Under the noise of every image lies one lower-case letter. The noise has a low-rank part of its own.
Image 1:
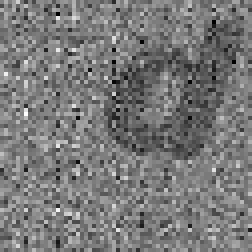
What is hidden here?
dark d
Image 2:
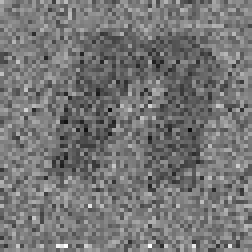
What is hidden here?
dark n
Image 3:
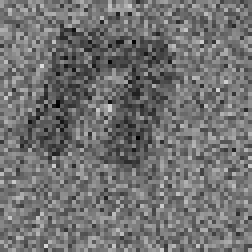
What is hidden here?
dark n
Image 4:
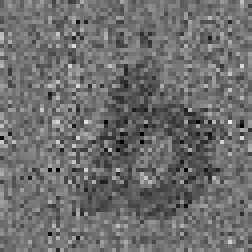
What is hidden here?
dark b
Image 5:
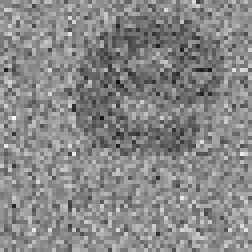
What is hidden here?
dark e
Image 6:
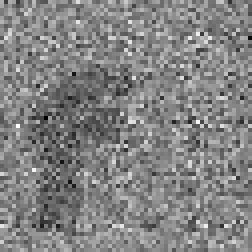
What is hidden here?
dark f
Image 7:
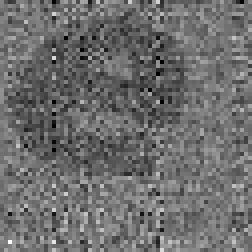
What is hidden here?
dark e
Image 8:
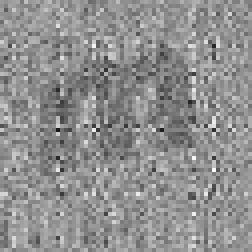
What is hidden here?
dark m
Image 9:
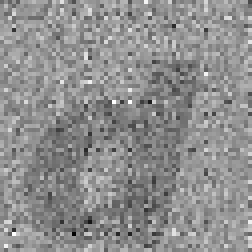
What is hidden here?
dark d
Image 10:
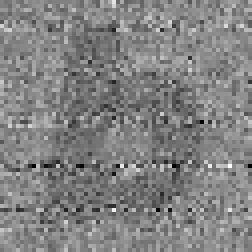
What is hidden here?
dark b
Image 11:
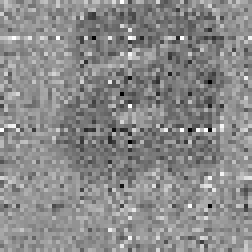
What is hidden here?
dark a
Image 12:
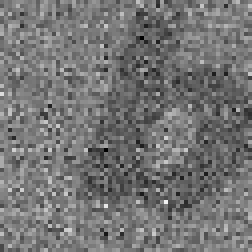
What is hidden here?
dark b
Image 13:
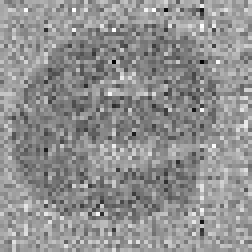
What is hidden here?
dark e
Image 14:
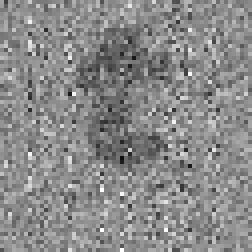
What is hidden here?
dark t
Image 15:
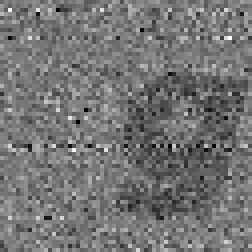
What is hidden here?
dark g
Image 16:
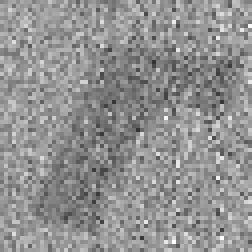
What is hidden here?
dark r
